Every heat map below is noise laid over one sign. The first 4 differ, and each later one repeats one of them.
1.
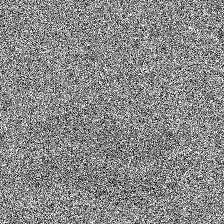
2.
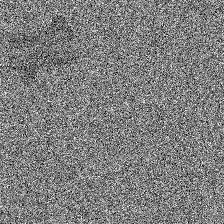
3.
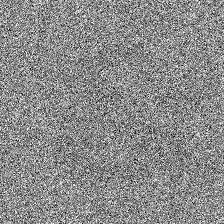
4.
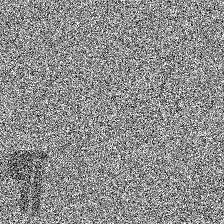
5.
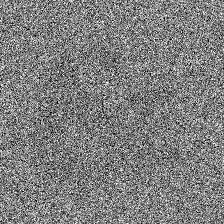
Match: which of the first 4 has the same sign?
3
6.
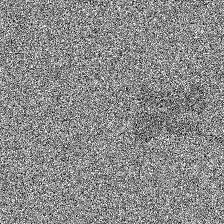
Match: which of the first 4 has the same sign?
2
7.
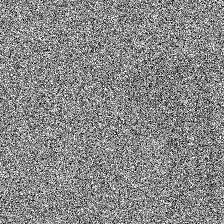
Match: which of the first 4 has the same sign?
4
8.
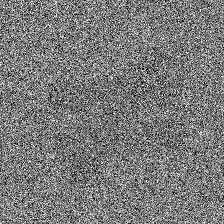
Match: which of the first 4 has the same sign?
2
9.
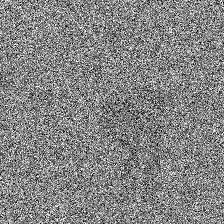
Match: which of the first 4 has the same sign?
4
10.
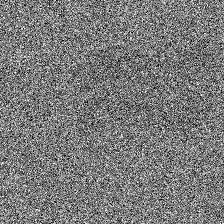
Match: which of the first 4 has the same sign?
1
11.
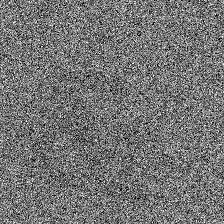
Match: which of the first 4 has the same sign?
3
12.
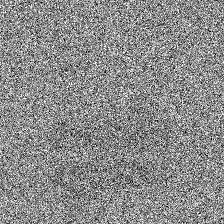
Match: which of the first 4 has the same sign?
2
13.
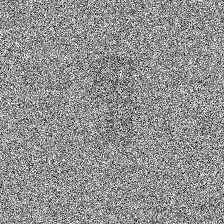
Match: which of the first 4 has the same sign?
4
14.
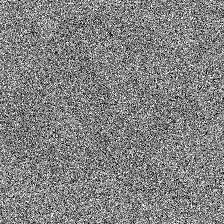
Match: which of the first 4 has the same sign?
3
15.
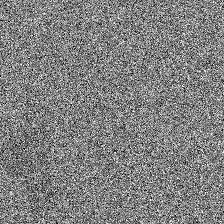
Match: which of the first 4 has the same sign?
4
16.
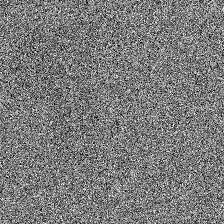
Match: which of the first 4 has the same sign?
4
